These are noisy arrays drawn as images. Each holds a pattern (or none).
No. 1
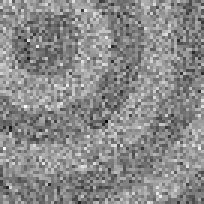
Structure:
rings round one point
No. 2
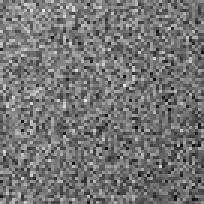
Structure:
a smooth slope
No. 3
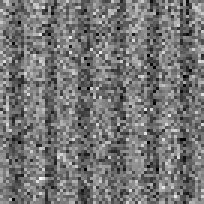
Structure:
vertical stripes
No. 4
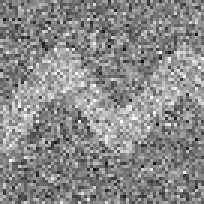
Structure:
a wavy band
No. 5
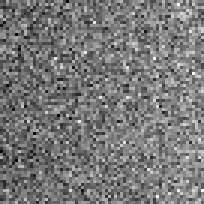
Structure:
a smooth slope
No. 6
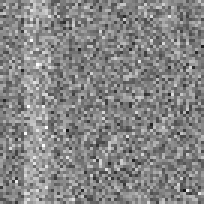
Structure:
one vertical stripe
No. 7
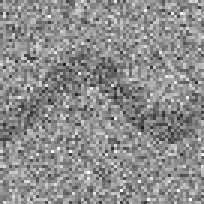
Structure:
a wavy band
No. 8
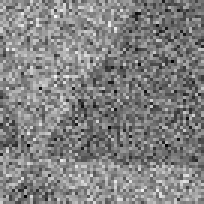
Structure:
spokes from one point
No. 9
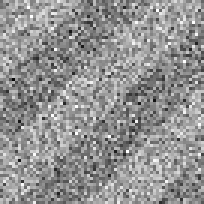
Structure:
diagonal stripes
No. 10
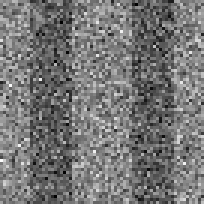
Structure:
vertical stripes
